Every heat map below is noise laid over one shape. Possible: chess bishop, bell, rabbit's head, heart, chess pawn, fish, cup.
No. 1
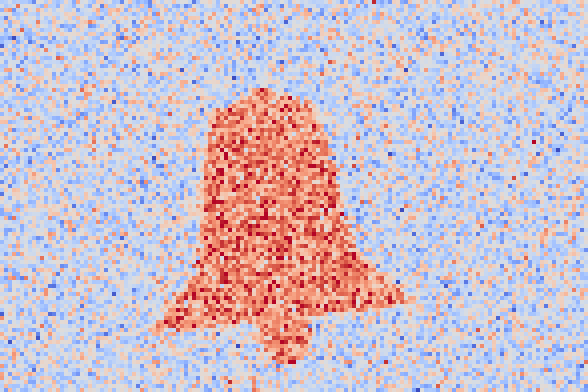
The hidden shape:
bell
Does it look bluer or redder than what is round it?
redder
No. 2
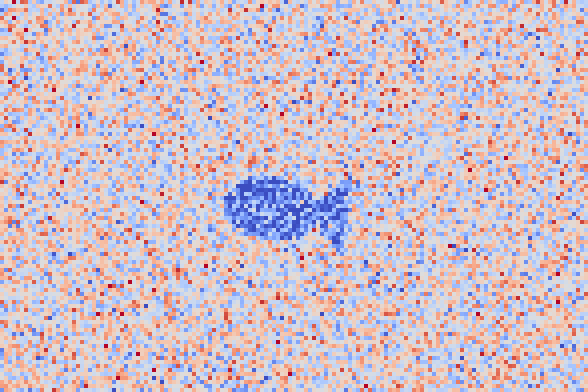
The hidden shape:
fish
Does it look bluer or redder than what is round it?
bluer
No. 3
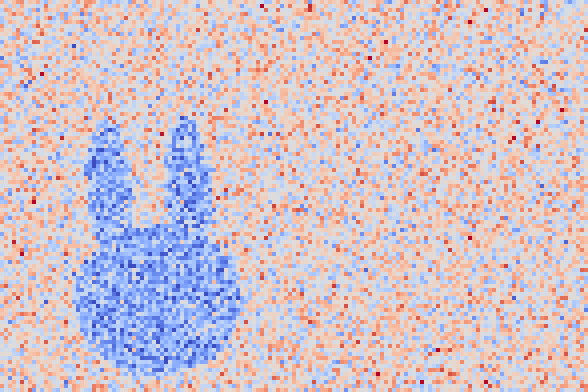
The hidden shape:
rabbit's head
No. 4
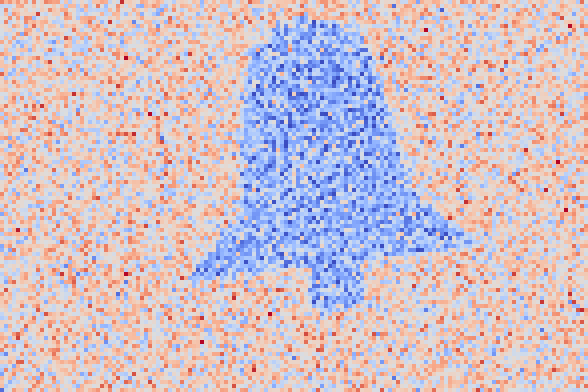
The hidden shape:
bell
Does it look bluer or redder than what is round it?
bluer
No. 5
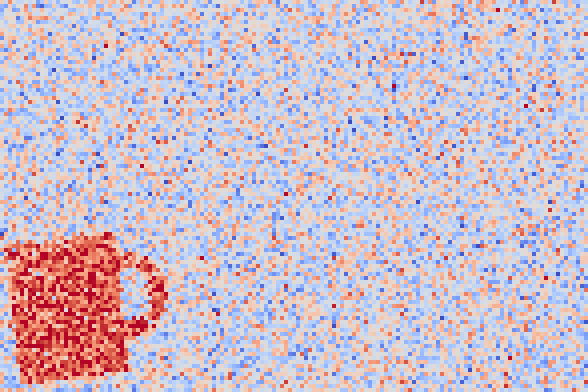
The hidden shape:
cup
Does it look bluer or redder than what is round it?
redder
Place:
bottom left
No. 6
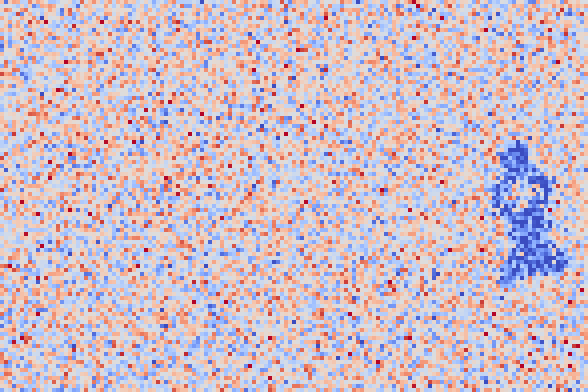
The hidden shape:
chess bishop
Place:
middle right
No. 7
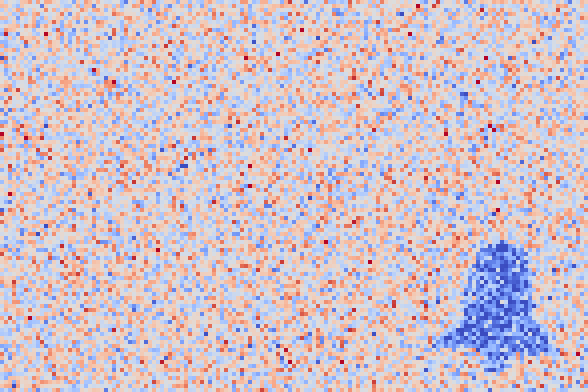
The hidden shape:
bell
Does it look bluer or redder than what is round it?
bluer
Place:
bottom right
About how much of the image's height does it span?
a third
